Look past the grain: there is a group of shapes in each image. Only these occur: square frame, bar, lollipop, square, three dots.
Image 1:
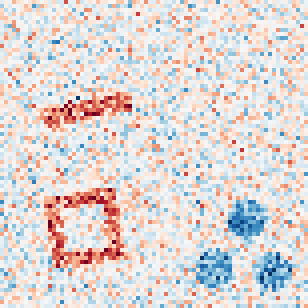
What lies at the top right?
nothing
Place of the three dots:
bottom right
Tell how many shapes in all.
3
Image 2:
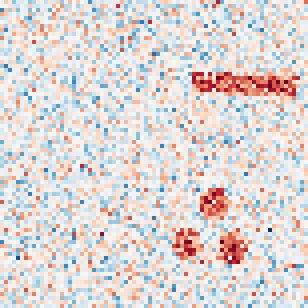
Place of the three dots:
bottom right
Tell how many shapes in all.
2
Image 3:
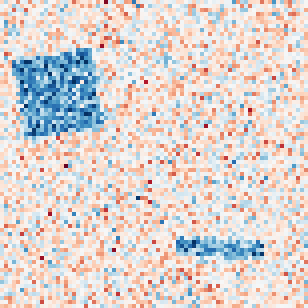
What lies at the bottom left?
nothing
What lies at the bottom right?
bar
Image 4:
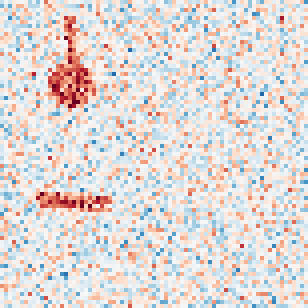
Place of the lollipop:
top left
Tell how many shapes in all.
2
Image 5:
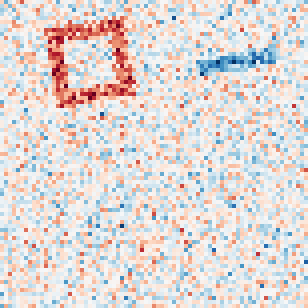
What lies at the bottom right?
nothing
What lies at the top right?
bar
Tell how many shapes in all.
2
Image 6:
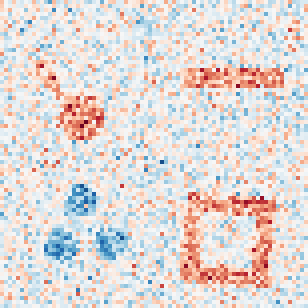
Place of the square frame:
bottom right
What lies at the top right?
bar
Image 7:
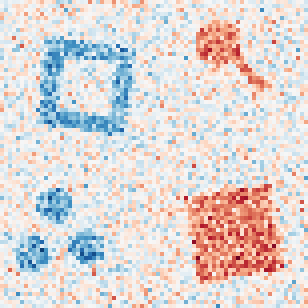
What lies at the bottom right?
square
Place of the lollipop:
top right
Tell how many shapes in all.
4
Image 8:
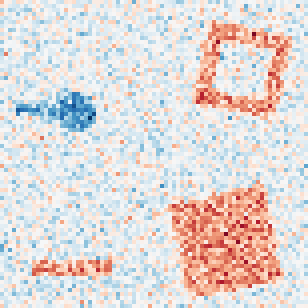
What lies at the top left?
lollipop
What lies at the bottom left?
bar
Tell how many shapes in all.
4
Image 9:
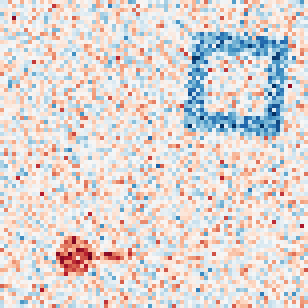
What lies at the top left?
nothing
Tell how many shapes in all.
2
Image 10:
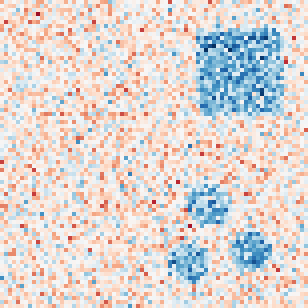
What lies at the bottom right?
three dots
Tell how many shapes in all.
2
